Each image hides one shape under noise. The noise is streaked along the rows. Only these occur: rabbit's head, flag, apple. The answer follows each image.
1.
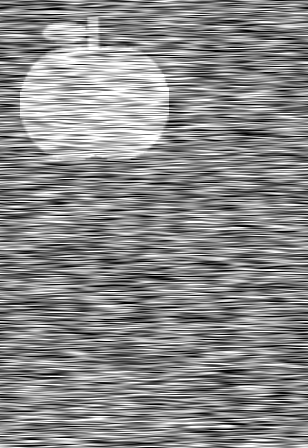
apple
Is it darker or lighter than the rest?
lighter
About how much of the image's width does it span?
half
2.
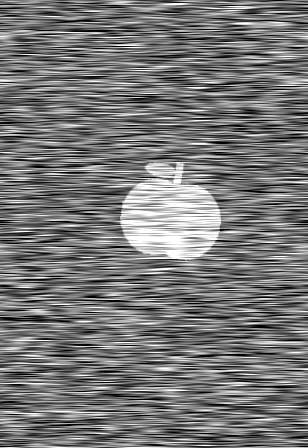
apple
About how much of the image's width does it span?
a third
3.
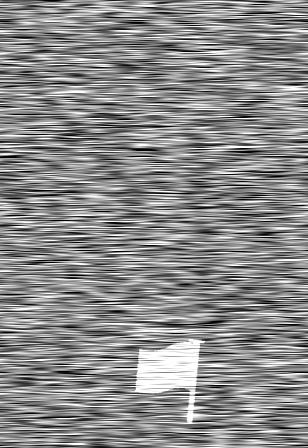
flag
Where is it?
bottom middle
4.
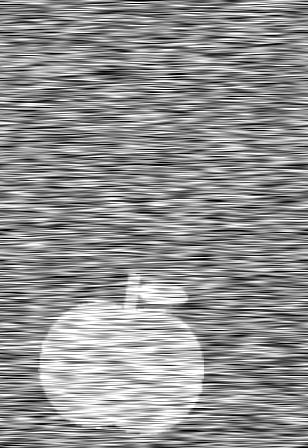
apple
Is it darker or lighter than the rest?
lighter
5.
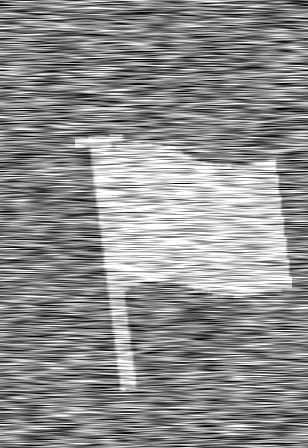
flag
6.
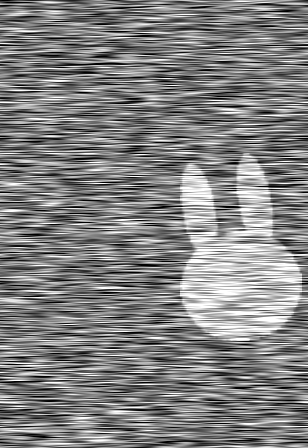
rabbit's head
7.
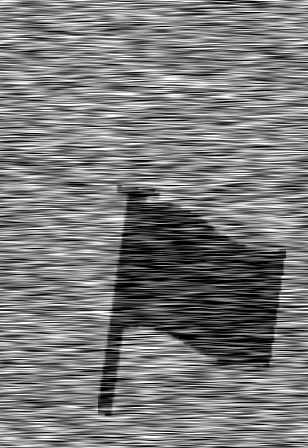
flag
